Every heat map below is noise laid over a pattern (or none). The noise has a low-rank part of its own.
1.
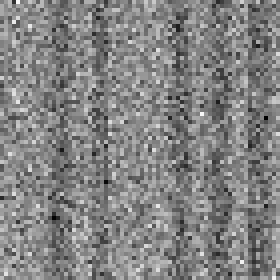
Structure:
bands of columns
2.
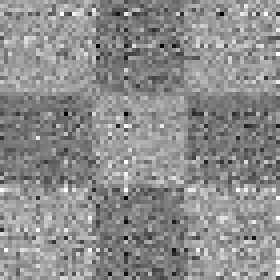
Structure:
a checkerboard
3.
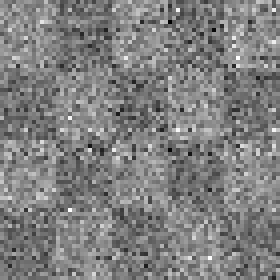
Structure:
a checkerboard
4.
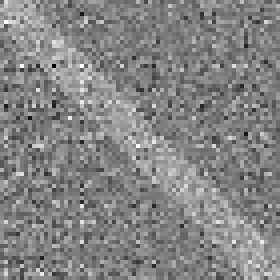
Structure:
a diagonal band
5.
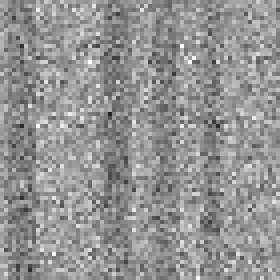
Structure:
bands of columns
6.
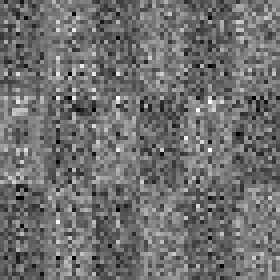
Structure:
a checkerboard
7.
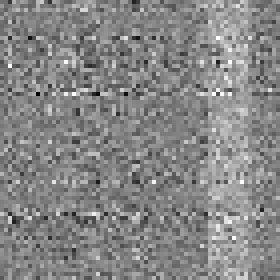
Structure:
one band of columns
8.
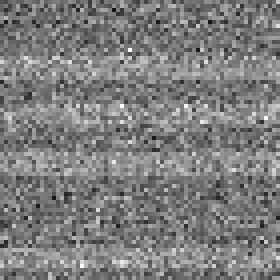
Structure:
bands of rows
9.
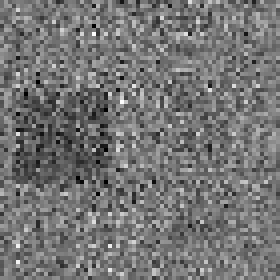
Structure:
one block
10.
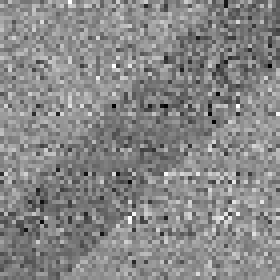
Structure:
a diagonal band
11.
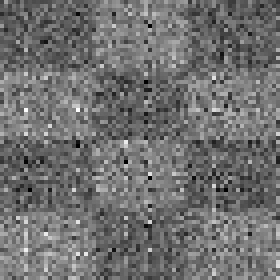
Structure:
a checkerboard
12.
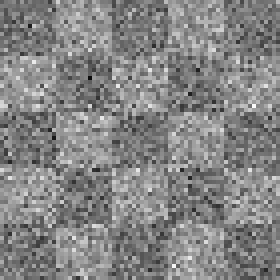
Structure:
a checkerboard
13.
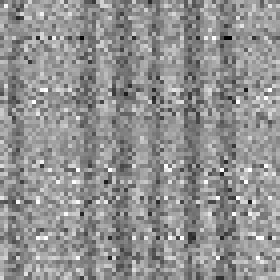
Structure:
bands of columns
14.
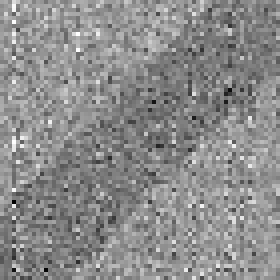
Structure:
a diagonal band
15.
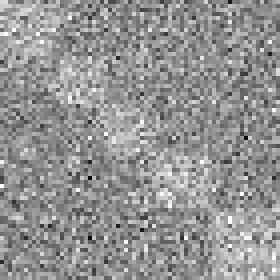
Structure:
blocks along the diagonal
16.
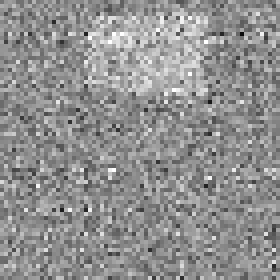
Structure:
one block
